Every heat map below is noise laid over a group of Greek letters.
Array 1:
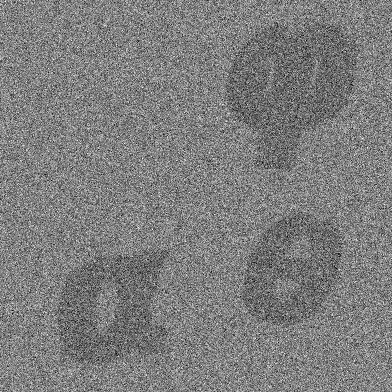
top right: phi; bottom left: alpha; bottom right: theta
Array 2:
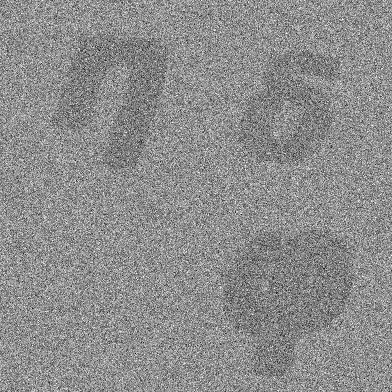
top left: eta; top right: delta; bottom right: phi
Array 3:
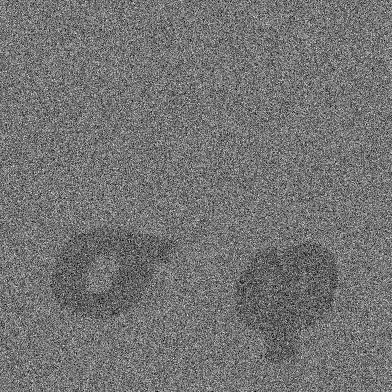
bottom left: sigma; bottom right: phi
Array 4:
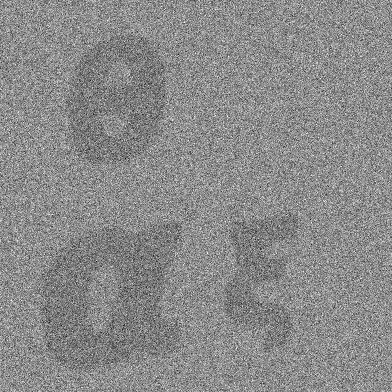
top left: theta; bottom left: alpha; bottom right: xi
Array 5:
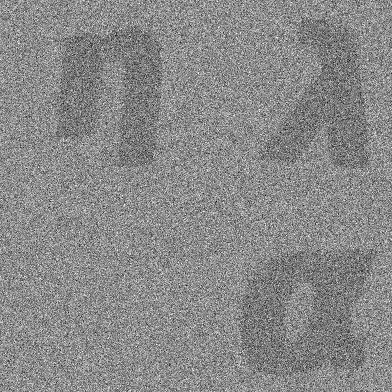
top left: eta; top right: lambda; bottom right: alpha
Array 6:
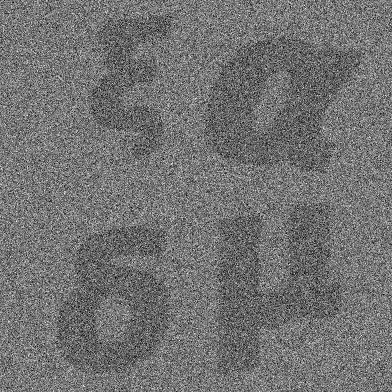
top left: xi; top right: alpha; bottom left: delta; bottom right: mu
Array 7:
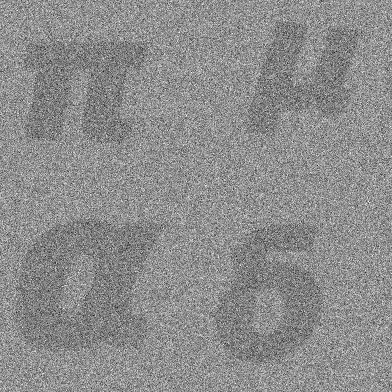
top left: pi; top right: mu; bottom left: alpha; bottom right: delta
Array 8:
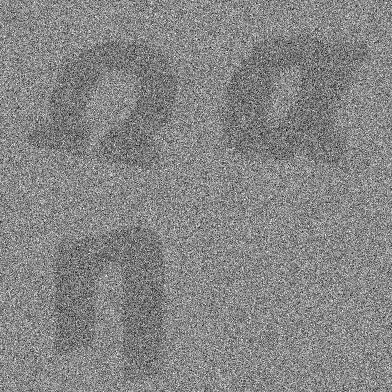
top left: omega; top right: alpha; bottom left: eta
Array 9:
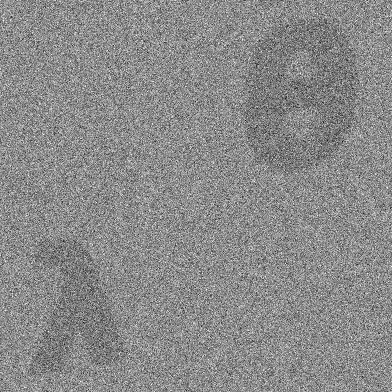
top right: theta; bottom left: lambda
